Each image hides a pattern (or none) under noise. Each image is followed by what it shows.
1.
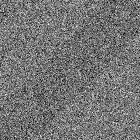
a diagonal band
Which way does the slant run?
bottom left to top right
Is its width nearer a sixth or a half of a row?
a half
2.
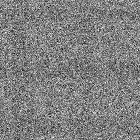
bands of rows crossing bands of columns
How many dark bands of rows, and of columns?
3 and 2
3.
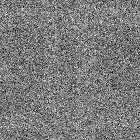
bands of rows crossing bands of columns
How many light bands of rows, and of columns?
2 and 2
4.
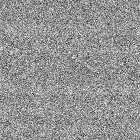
bands of rows
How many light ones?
5
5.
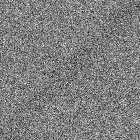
a diagonal band
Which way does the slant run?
bottom left to top right
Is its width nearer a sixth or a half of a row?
a sixth
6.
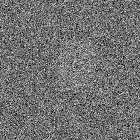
one block
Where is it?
centre
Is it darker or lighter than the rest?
lighter
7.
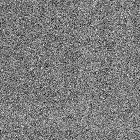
bands of rows crossing bands of columns
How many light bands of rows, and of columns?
1 and 2
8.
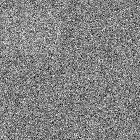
one block
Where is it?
top left
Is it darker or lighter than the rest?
lighter
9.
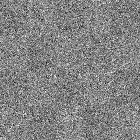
a checkerboard
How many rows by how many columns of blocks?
4 by 5
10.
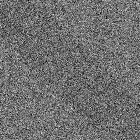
a diagonal band
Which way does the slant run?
top left to bottom right
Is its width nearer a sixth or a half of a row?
a half
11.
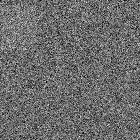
one block
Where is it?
top left
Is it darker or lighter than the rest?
lighter
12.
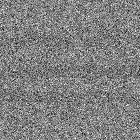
bands of rows
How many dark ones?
3
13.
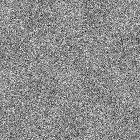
a checkerboard
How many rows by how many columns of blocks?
4 by 5
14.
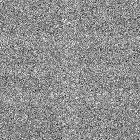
bands of rows crossing bands of columns
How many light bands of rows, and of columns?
3 and 1
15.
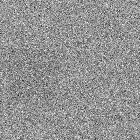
one block
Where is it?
middle left
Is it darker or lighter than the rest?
darker
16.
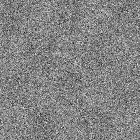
a checkerboard
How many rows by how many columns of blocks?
4 by 5
